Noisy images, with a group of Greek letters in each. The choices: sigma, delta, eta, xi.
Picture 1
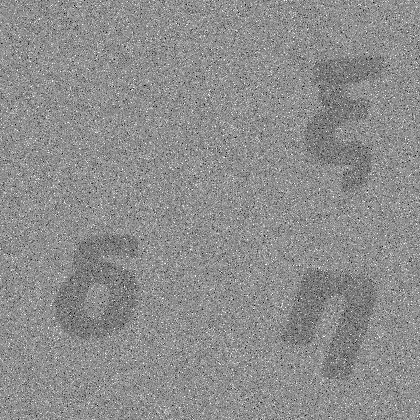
top right: dark xi; bottom left: dark delta; bottom right: dark eta
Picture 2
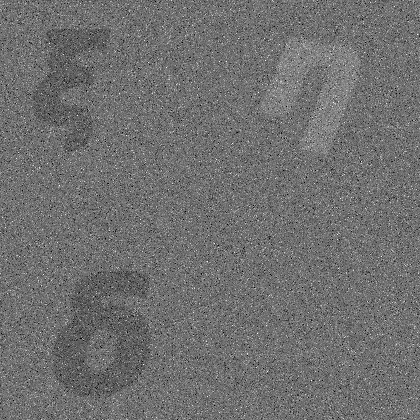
top left: dark xi; top right: light eta; bottom left: dark delta
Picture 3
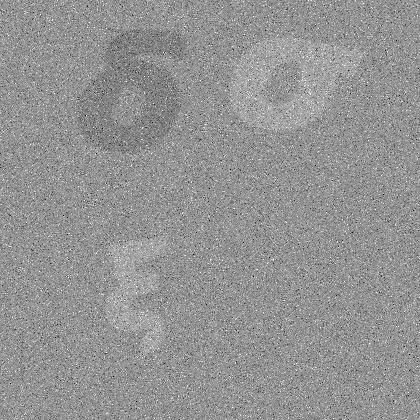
top left: dark delta; top right: light sigma; bottom left: light xi
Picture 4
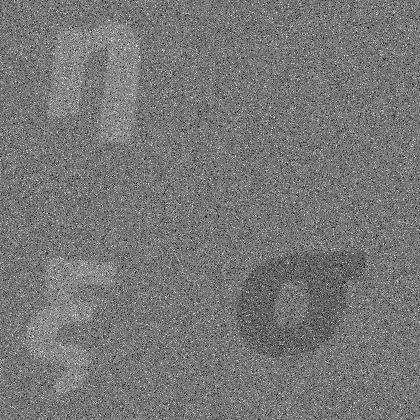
top left: light eta; bottom left: light xi; bottom right: dark sigma
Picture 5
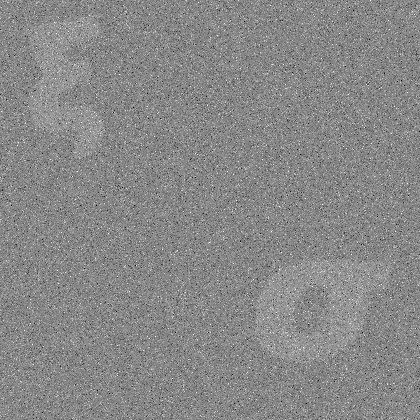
top left: light xi; bottom right: light sigma
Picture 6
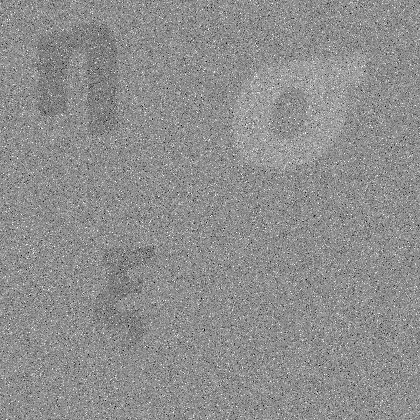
top left: dark eta; top right: light sigma; bottom left: dark xi
